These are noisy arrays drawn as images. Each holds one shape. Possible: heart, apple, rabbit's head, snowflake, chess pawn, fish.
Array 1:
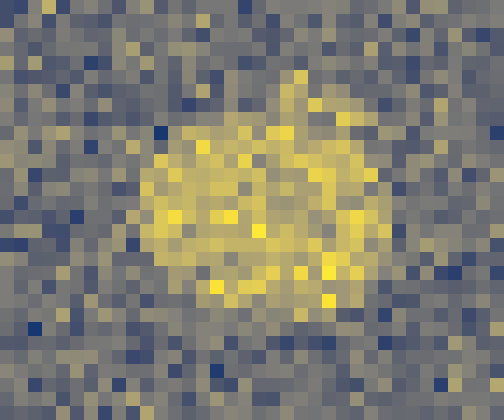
apple
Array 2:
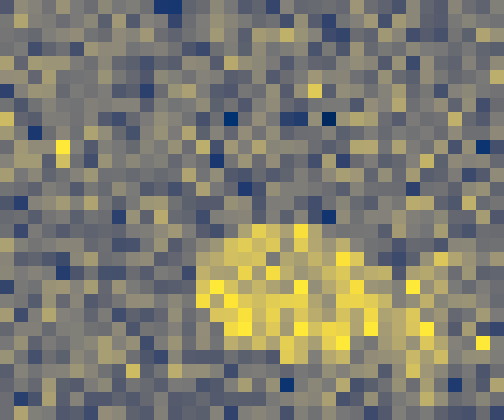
fish
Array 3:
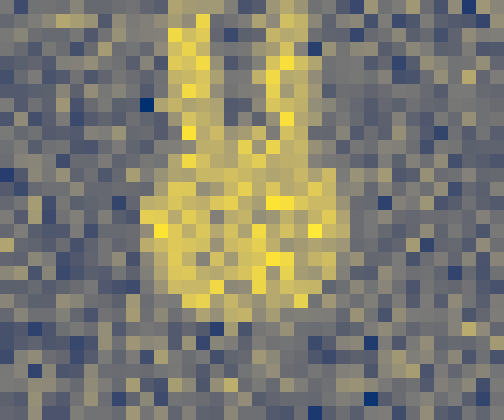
rabbit's head
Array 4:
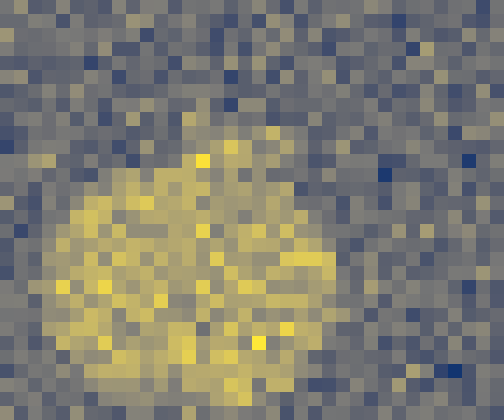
apple
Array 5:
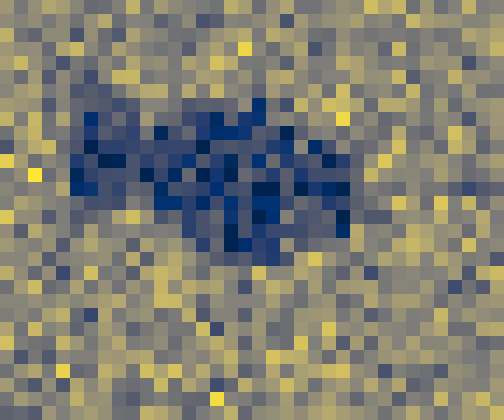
fish
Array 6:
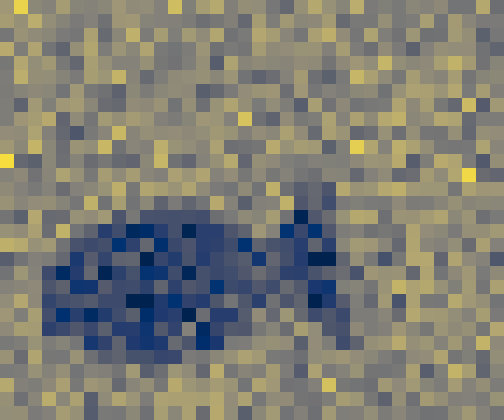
fish
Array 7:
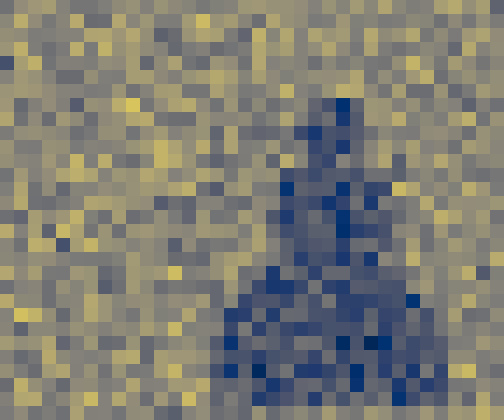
chess pawn
